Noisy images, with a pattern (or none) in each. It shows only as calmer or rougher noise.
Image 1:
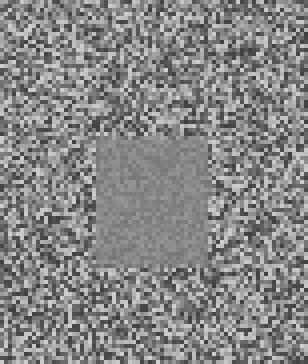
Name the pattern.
one block
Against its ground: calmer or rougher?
calmer
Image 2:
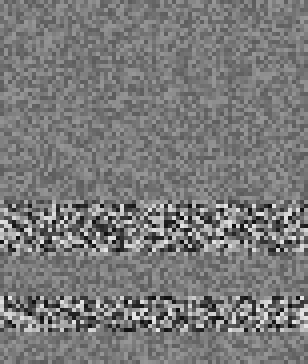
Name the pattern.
bands of rows
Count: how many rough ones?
2
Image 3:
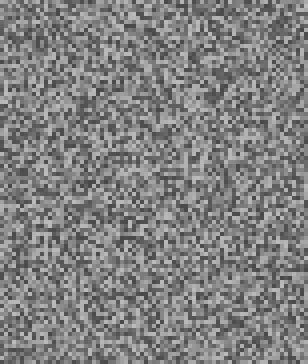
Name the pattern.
only noise
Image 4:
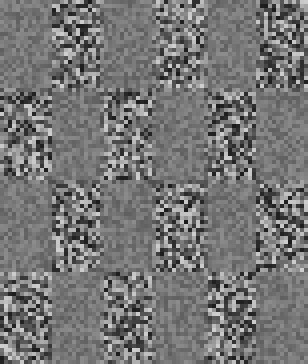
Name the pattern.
a checkerboard
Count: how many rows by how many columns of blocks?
4 by 6
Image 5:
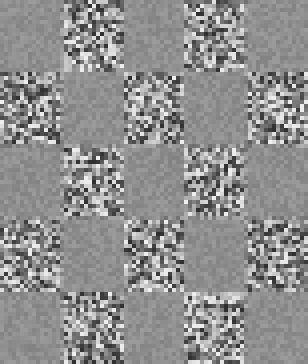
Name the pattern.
a checkerboard
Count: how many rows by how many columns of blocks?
5 by 5
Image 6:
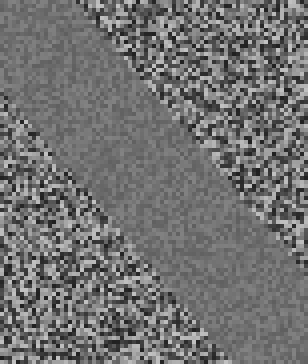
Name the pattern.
a diagonal band
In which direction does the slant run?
top left to bottom right
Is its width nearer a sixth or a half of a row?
a half
